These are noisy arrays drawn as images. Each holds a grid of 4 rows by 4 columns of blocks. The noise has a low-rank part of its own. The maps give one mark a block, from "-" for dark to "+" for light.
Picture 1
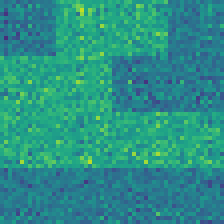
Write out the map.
-++-
++--
++++
----
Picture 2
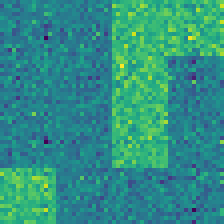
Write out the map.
--++
--+-
--+-
+---
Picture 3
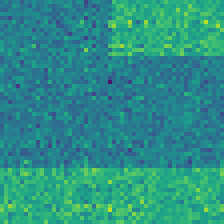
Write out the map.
--++
----
----
++++
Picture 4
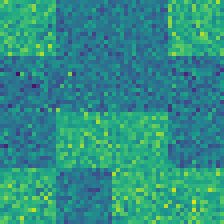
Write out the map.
+--+
----
-++-
+-++
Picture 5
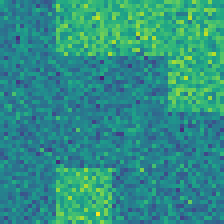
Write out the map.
-+++
---+
----
-+--
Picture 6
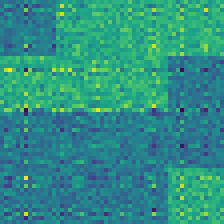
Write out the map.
-+++
+++-
----
---+
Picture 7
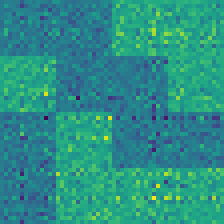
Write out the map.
--++
+--+
-+--
-+++
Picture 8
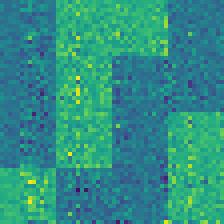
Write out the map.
-++-
-+--
-+-+
+--+
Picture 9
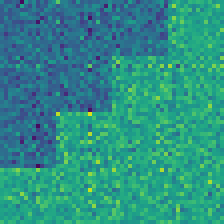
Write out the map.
---+
--++
-+++
++++
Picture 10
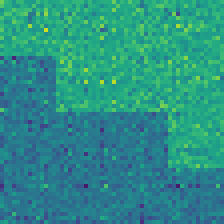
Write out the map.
++++
-+++
---+
----
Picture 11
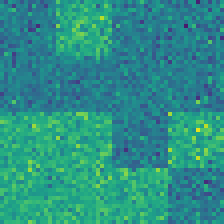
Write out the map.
-+--
----
++-+
+++-
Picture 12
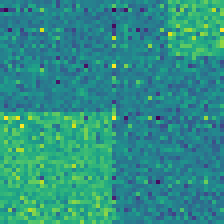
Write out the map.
---+
----
++--
++--
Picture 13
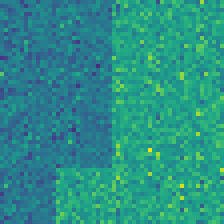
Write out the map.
--++
--++
--++
-+++
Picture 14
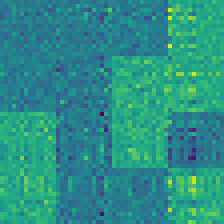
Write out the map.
---+
--++
+-+-
+--+
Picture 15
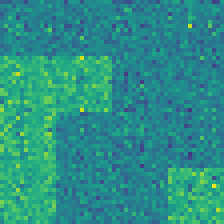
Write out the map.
----
++--
+---
+--+
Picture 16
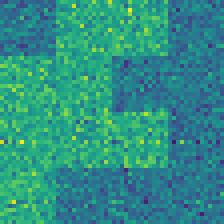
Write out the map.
-++-
++--
+++-
+---
